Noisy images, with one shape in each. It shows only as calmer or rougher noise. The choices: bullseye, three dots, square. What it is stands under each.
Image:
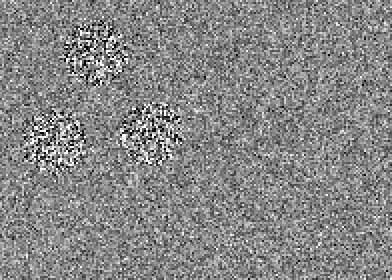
three dots
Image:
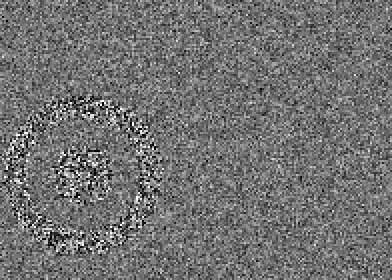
bullseye
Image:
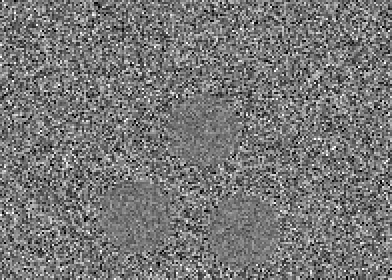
three dots
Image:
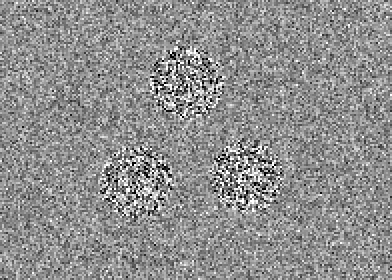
three dots
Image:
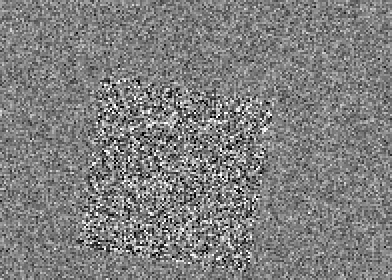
square
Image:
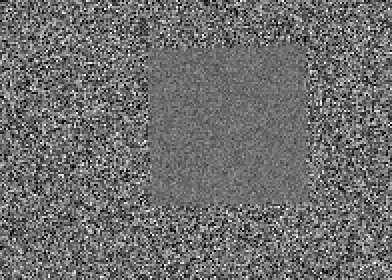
square
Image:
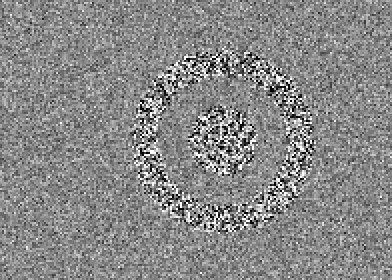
bullseye
